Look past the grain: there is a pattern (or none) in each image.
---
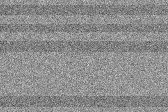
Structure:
bands of rows
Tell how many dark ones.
4
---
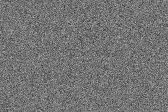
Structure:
only noise
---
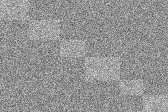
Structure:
blocks along the diagonal
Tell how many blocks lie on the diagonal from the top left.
6
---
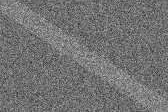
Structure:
a diagonal band
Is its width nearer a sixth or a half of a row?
a sixth
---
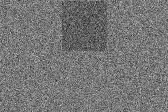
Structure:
one block
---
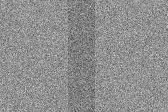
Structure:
one band of columns
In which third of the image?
middle
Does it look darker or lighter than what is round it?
darker
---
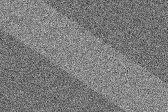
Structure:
a diagonal band
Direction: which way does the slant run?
top left to bottom right
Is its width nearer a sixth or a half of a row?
a half
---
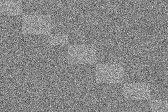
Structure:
blocks along the diagonal
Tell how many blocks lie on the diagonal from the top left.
7
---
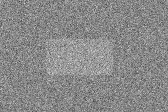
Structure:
one block
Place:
centre
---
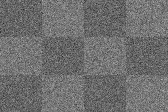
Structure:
a checkerboard
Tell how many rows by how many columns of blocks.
3 by 4
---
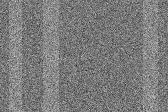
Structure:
bands of columns
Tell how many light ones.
3
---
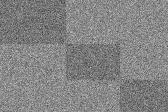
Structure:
blocks along the diagonal
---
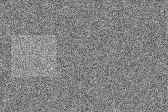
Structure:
one block
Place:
middle left
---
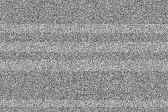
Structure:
bands of rows
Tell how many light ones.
4
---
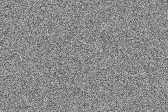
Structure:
only noise
